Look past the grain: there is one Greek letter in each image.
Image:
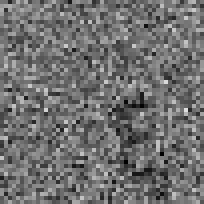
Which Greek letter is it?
xi
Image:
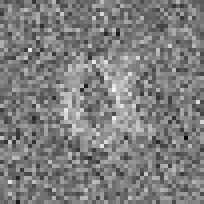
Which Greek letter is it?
alpha
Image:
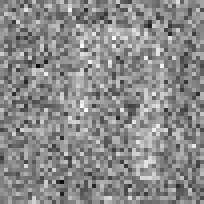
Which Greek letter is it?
eta
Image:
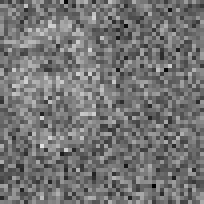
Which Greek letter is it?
theta
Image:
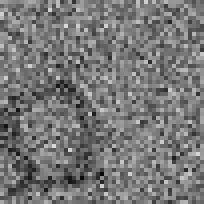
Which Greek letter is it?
omega
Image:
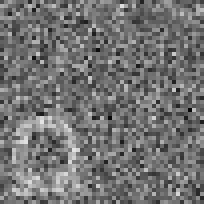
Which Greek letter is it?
omega
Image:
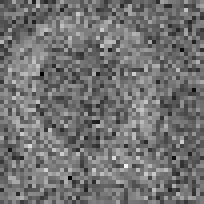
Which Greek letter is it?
omega
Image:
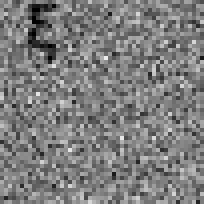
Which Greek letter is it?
xi
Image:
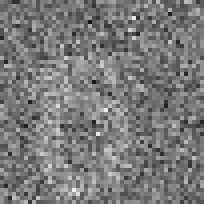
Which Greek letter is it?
delta
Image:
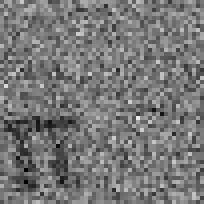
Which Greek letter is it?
pi
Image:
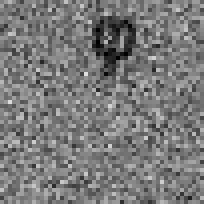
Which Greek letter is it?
phi
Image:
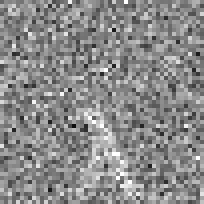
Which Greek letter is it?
lambda
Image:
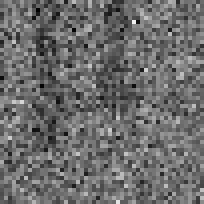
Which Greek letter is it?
mu
